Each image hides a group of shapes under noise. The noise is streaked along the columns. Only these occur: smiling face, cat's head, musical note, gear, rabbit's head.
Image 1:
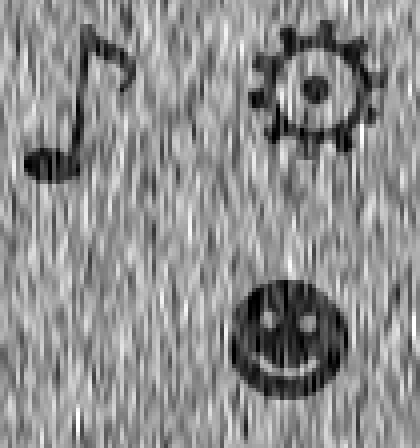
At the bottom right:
smiling face
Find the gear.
top right
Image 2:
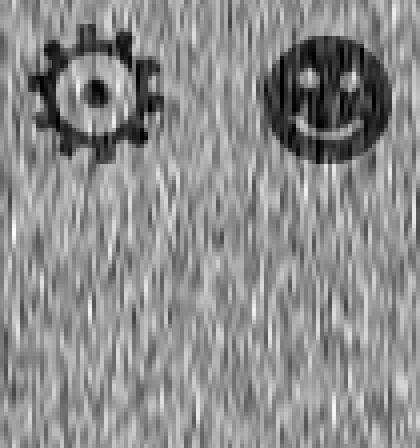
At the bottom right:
nothing
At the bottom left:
nothing
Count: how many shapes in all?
2
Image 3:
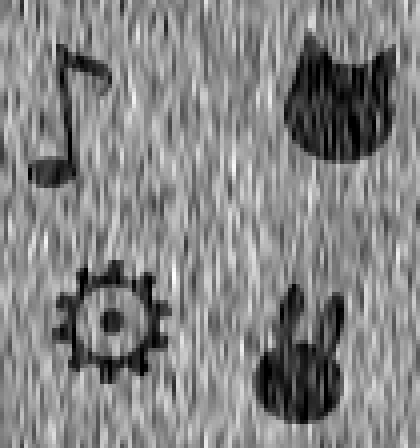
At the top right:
cat's head
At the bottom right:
rabbit's head
